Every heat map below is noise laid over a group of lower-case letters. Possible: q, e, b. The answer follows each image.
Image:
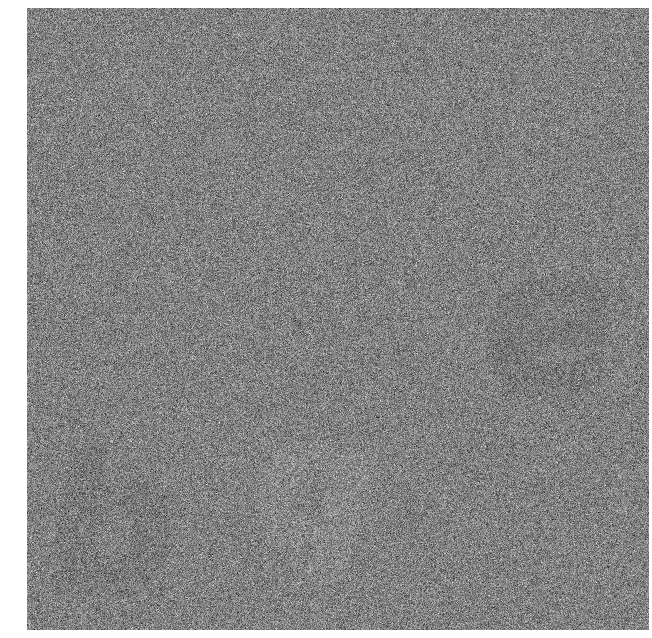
middle right: dark e; bottom left: dark b; bottom middle: light q
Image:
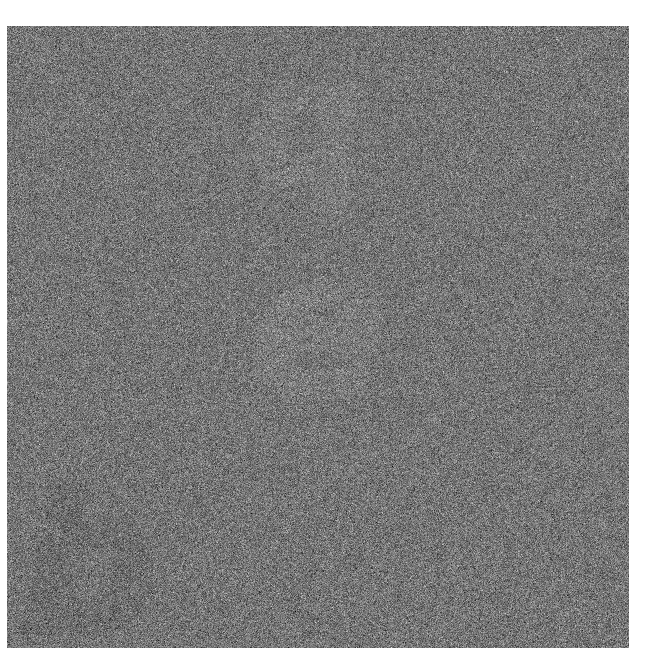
top middle: light q; centre: light e; bottom left: dark b
